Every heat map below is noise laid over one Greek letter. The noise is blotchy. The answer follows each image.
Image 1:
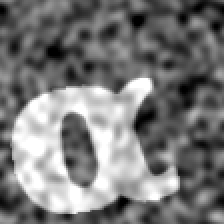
alpha
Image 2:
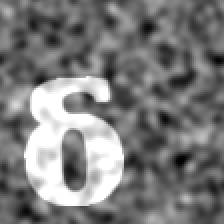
delta
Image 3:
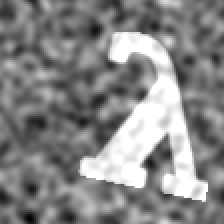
lambda
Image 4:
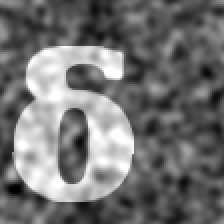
delta
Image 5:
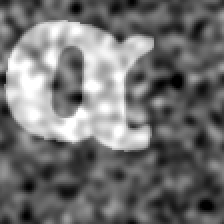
alpha
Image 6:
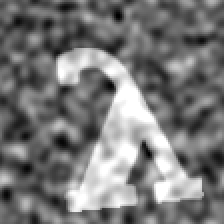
lambda
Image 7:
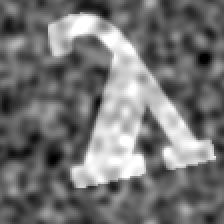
lambda
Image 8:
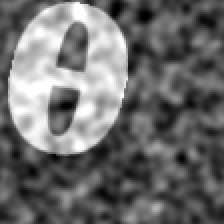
theta
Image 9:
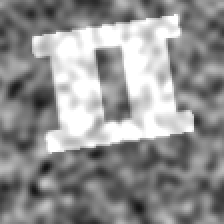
pi
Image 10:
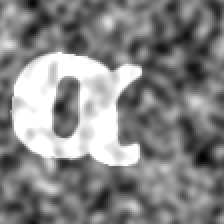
alpha
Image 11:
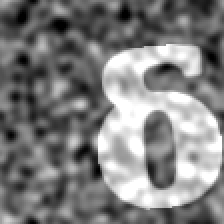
delta
